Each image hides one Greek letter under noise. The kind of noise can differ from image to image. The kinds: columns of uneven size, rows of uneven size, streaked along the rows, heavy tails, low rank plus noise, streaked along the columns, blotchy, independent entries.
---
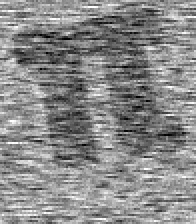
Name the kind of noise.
streaked along the rows
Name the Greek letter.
pi
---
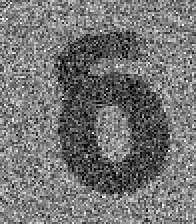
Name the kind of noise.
independent entries
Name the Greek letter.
delta
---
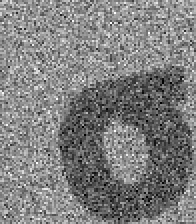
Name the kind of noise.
independent entries
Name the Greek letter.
sigma
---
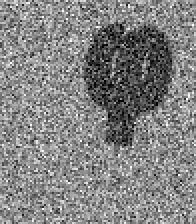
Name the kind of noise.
independent entries
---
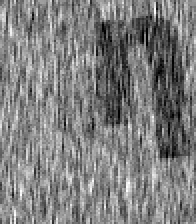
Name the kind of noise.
streaked along the columns
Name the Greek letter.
eta
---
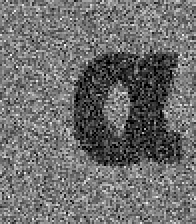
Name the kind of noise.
independent entries
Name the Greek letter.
alpha
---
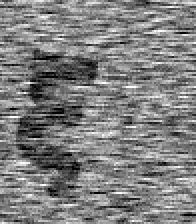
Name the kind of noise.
streaked along the rows
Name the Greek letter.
xi
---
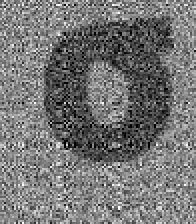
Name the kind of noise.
low rank plus noise
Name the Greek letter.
sigma
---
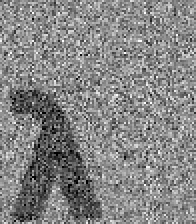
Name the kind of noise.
low rank plus noise
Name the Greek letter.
lambda
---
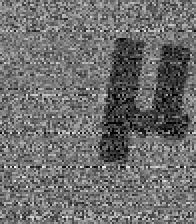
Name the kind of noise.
rows of uneven size
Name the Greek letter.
mu
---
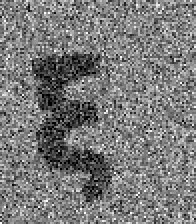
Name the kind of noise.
independent entries
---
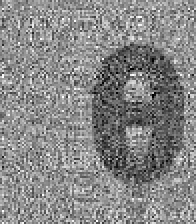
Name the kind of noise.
low rank plus noise
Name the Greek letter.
theta
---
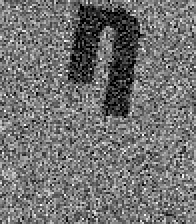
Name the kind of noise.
independent entries
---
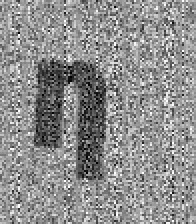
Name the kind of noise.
columns of uneven size
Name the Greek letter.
eta
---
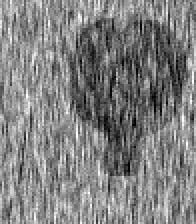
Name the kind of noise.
streaked along the columns
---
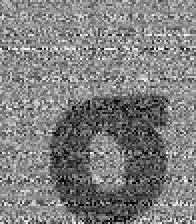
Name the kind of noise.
rows of uneven size
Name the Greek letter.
sigma
